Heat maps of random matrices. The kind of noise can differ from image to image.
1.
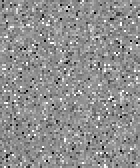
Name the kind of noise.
heavy tails
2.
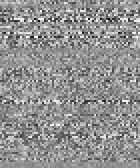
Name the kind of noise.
rows of uneven size
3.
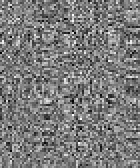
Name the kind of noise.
low rank plus noise
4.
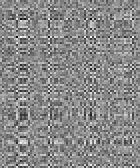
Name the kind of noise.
low rank plus noise
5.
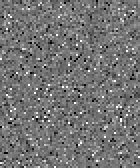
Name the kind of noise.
heavy tails
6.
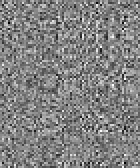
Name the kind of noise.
low rank plus noise
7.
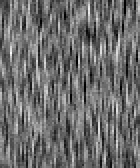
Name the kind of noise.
streaked along the columns
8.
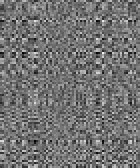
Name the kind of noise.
low rank plus noise
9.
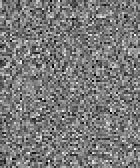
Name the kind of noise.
low rank plus noise
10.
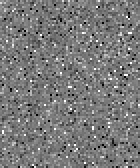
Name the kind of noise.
heavy tails
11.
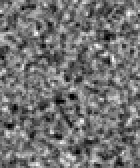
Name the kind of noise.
blotchy
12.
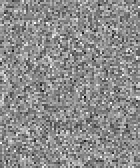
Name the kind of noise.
independent entries
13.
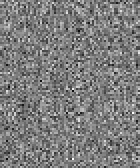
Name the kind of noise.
low rank plus noise
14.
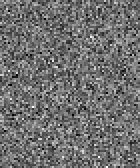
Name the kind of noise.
independent entries
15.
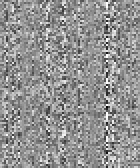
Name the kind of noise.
columns of uneven size
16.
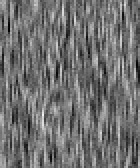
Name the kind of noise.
streaked along the columns
